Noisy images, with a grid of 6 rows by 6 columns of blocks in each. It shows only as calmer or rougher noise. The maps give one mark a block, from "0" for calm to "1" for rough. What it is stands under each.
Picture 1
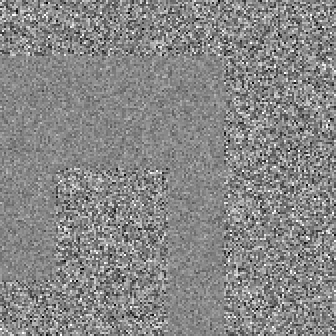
1 1 1 1 1 1
0 0 0 0 1 1
0 0 0 0 1 1
0 1 1 0 1 1
0 1 1 0 1 1
1 1 1 0 1 1
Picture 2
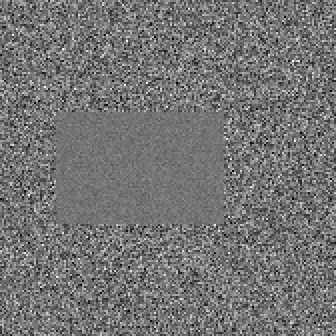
1 1 1 1 1 1
1 1 1 1 1 1
1 0 0 0 1 1
1 0 0 0 1 1
1 1 1 1 1 1
1 1 1 1 1 1
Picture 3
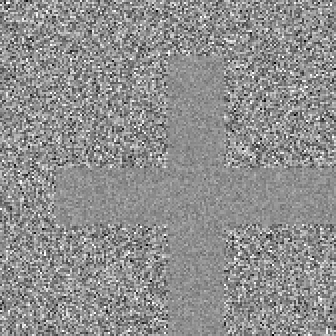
1 1 1 1 1 1
1 1 1 0 1 1
1 1 1 0 1 1
1 0 0 0 0 0
1 1 1 0 1 1
1 1 1 0 1 1
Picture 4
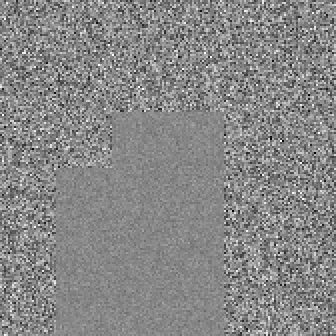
1 1 1 1 1 1
1 1 1 1 1 1
1 1 0 0 1 1
1 0 0 0 1 1
1 0 0 0 1 1
1 0 0 0 1 1
